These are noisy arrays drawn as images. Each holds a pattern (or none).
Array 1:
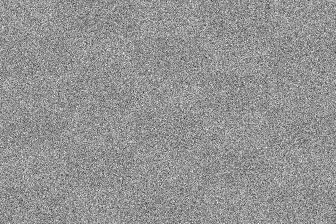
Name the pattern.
a checkerboard
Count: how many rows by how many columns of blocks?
6 by 5
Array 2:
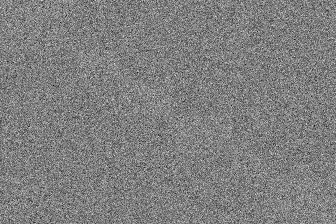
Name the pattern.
blocks along the diagonal
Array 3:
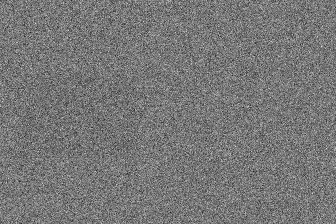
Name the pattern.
one block
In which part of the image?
middle left
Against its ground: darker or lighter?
darker
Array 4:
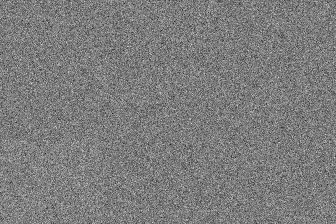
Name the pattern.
one block
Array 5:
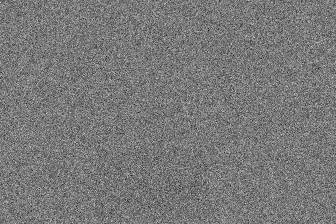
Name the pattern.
one block
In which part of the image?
bottom middle
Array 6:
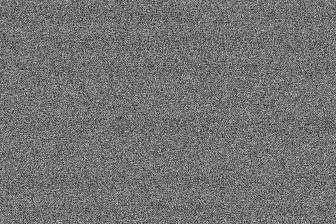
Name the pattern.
bands of rows
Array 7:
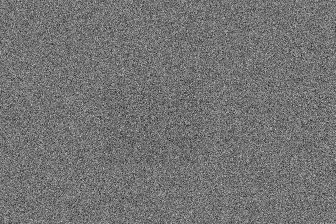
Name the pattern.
one block
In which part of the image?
centre
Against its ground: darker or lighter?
darker
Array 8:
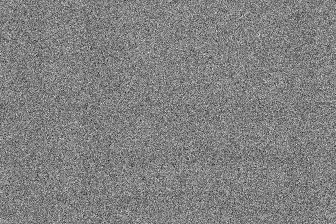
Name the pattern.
bands of rows crossing bands of columns
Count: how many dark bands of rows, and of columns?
3 and 3
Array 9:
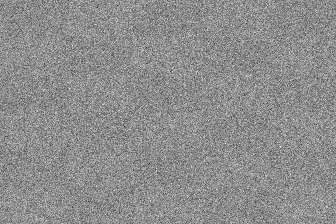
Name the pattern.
a checkerboard
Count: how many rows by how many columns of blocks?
6 by 5
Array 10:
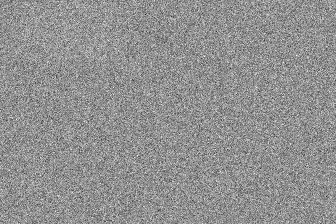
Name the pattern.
one block
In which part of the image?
top left
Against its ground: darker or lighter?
lighter
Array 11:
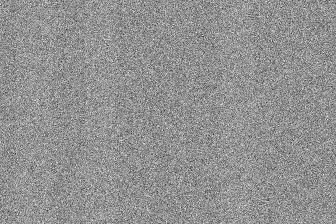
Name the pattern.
bands of columns
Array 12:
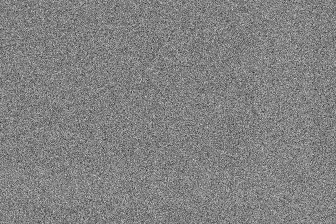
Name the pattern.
bands of rows crossing bands of columns
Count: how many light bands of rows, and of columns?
1 and 1
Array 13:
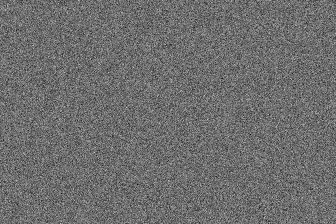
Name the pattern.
only noise
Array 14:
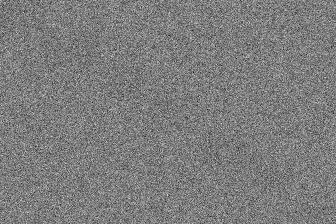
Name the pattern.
blocks along the diagonal
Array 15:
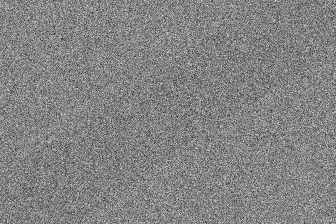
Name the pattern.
a diagonal band
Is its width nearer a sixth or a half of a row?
a half
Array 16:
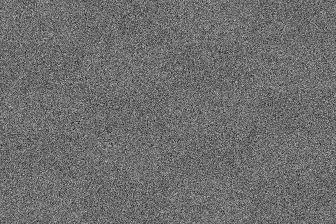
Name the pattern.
a checkerboard
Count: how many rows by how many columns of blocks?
5 by 4
